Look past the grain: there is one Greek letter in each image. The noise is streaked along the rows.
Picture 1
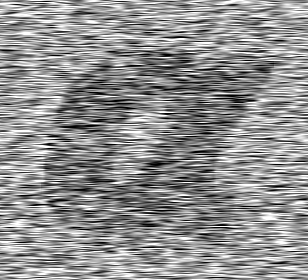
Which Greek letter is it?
alpha
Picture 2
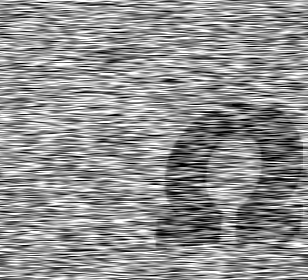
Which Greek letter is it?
omega
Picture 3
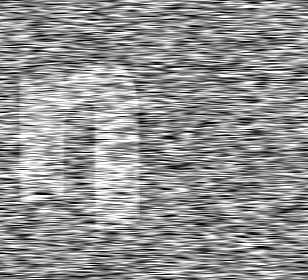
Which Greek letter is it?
eta
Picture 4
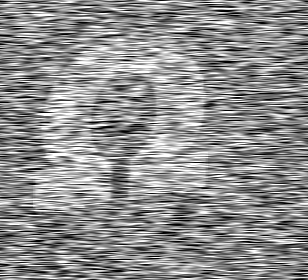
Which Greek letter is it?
omega
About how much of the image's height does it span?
two thirds
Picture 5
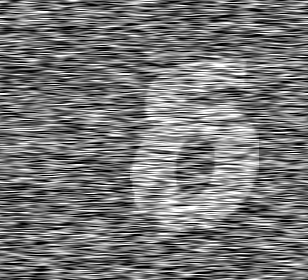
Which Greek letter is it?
delta
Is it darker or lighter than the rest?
lighter
